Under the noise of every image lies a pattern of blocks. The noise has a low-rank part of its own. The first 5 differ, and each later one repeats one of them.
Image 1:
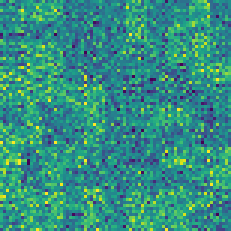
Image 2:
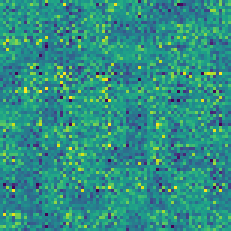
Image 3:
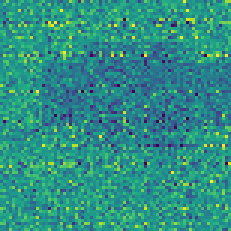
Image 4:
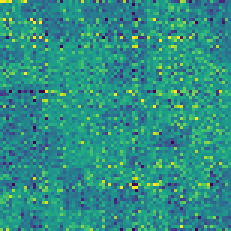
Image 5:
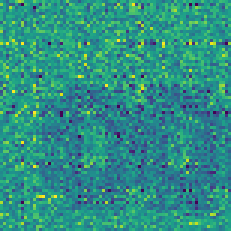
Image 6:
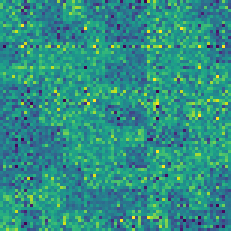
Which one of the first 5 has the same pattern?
4
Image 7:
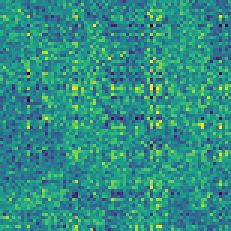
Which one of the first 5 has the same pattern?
4
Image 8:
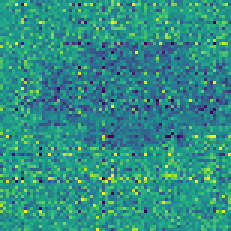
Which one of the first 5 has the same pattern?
3
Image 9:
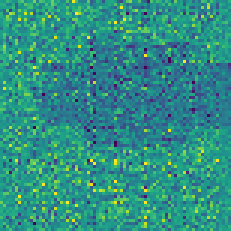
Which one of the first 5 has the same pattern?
3
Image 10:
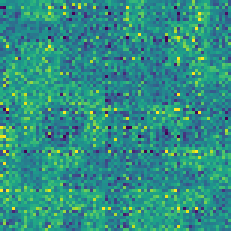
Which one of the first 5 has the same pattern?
1
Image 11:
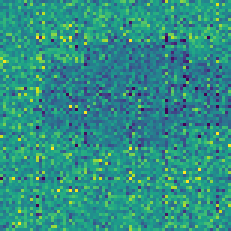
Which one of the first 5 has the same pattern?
3
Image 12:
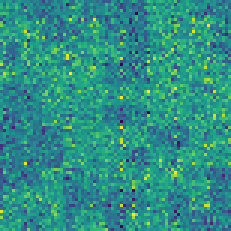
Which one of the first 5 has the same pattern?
4
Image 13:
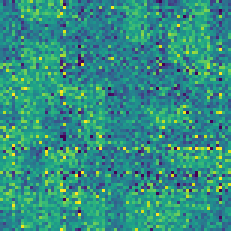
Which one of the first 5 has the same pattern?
1
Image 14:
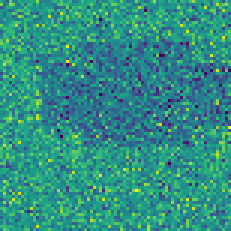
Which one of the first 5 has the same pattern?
3
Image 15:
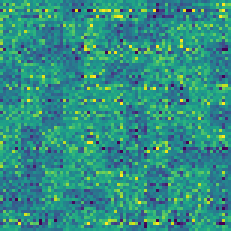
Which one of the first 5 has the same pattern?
2
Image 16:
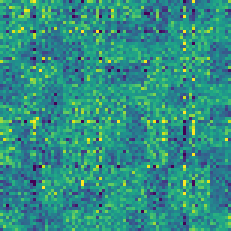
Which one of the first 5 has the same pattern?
2
